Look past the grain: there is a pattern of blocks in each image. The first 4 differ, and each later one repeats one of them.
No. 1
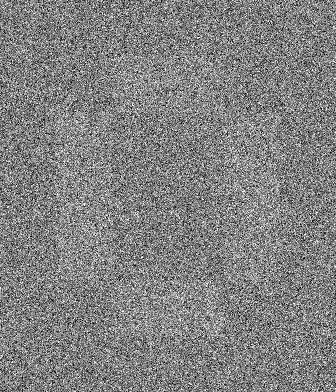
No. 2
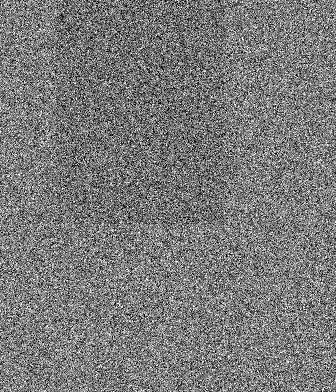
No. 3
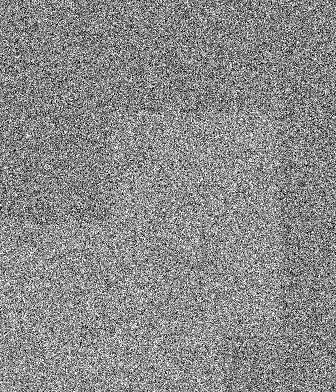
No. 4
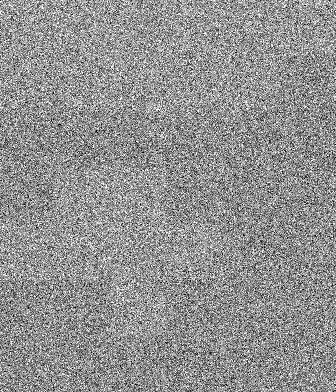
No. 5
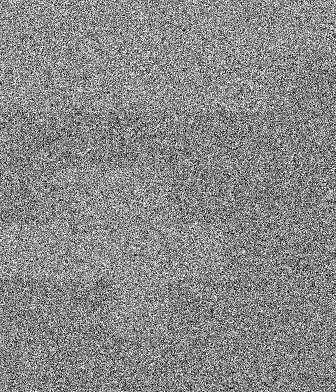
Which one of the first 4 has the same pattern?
4
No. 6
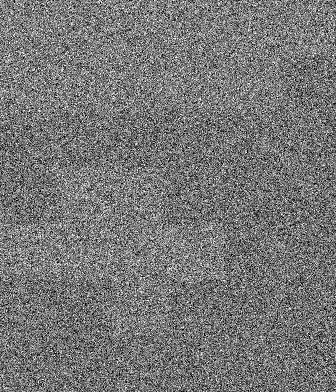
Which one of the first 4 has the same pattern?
4
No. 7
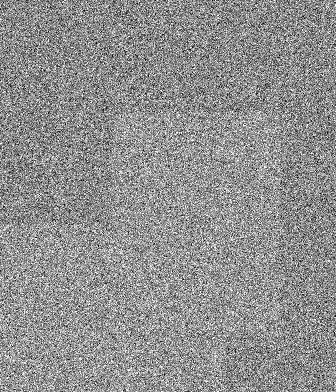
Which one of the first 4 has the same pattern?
3
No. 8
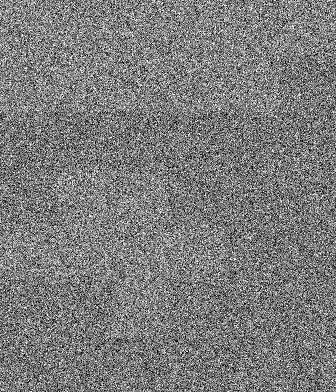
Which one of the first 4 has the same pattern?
4
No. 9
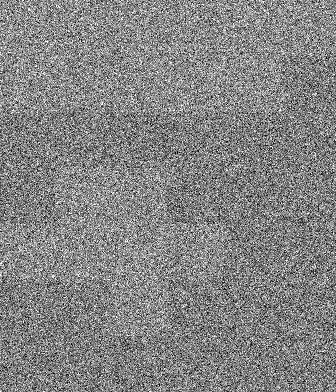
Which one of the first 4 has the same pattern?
4
